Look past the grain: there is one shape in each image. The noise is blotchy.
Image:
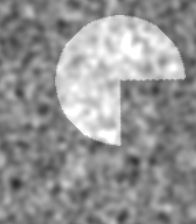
disc with a wedge cut out
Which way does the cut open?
down and right
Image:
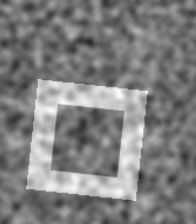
square frame
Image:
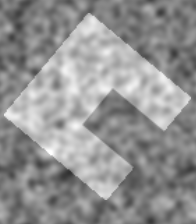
square with a notch
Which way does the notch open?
down and right
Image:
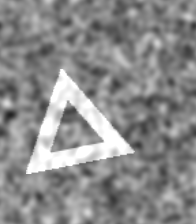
triangle frame
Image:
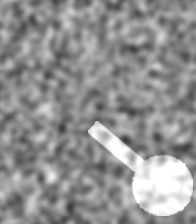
lollipop
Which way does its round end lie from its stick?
down and right
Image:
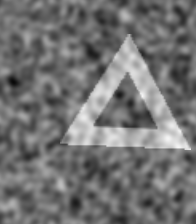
triangle frame
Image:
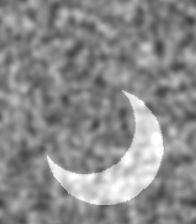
crescent
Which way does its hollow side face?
up and left
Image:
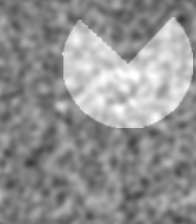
disc with a wedge cut out
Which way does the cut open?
up
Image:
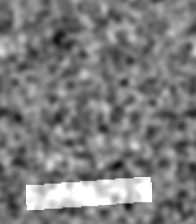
bar
